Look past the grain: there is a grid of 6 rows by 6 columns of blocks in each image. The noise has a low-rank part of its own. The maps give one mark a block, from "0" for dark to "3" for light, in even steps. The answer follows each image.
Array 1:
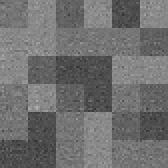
2 3 1 3 0 3
3 3 2 2 2 1
3 1 0 0 3 3
2 3 1 0 2 1
2 0 2 3 1 0
0 0 2 3 2 2
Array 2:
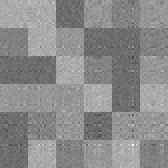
3 3 0 2 1 2
1 3 2 0 0 1
0 0 3 1 0 2
2 2 2 3 0 3
0 1 2 0 2 2
0 3 1 2 3 1
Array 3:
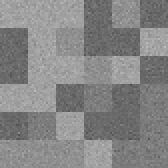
3 3 3 0 2 0
0 3 2 0 0 3
0 3 3 2 3 0
3 3 0 1 0 1
0 1 3 0 0 1
2 2 2 3 1 1
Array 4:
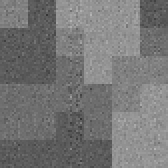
2 0 3 3 3 0
0 0 2 3 3 1
0 0 1 3 2 2
1 1 1 1 2 3
1 1 0 1 3 3
0 0 0 0 3 3
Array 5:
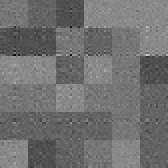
2 1 0 3 3 3
0 0 2 1 2 3
3 3 1 3 2 0
2 2 3 2 2 1
1 1 1 1 2 1
3 0 1 2 3 1
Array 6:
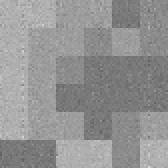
3 3 2 2 0 1
3 2 2 1 2 1
3 2 1 0 0 0
3 2 0 0 0 0
3 2 2 0 1 2
0 0 3 3 1 3
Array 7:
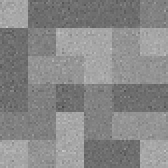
3 0 0 0 0 1
0 1 3 3 2 3
0 2 2 3 2 2
0 1 0 1 0 0
1 1 3 1 2 2
3 2 3 0 0 3
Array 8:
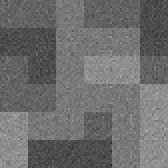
1 1 2 1 1 0
0 0 2 2 2 0
1 0 2 3 3 1
1 1 2 2 2 3
3 2 2 1 2 3
3 0 0 0 2 3
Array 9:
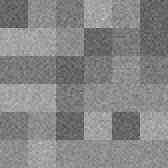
0 2 1 3 2 0
3 3 2 0 1 0
1 1 0 1 2 1
3 3 1 2 2 2
1 2 0 3 0 3
2 3 2 2 2 2
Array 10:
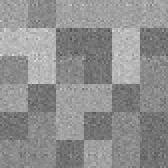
2 1 2 2 2 2
3 3 0 0 3 0
1 3 1 0 3 1
2 0 2 2 0 1
0 1 2 0 1 0
1 1 0 2 1 0
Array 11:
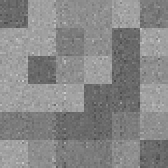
0 3 2 2 3 1
3 3 1 2 0 3
3 0 2 3 0 2
3 3 3 0 0 3
1 1 0 0 1 2
3 2 1 1 2 0
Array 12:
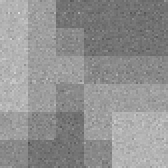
3 2 0 0 0 0
3 2 1 0 0 0
3 2 2 1 1 1
3 2 1 2 2 2
2 1 0 2 3 3
1 0 0 1 3 3
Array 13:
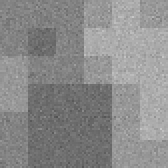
1 1 1 2 3 2
1 0 1 3 3 3
2 1 1 2 3 3
2 0 0 0 2 3
1 0 0 0 2 3
1 0 0 0 2 2
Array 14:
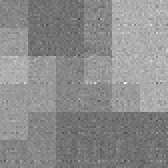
1 0 0 1 3 3
2 0 0 1 3 3
3 2 1 2 3 3
2 2 1 1 2 3
2 1 0 0 0 0
1 1 0 0 0 0
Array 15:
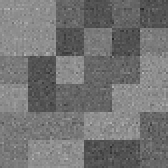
3 3 1 0 1 0
3 3 0 2 0 2
2 0 3 1 1 3
3 0 1 1 3 3
2 2 2 3 3 1
2 3 3 0 0 1
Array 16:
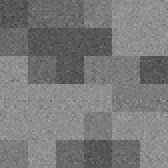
0 1 1 2 3 3
1 0 0 0 3 3
3 1 0 2 2 0
3 3 3 3 2 2
3 3 3 2 3 3
2 3 1 0 1 3
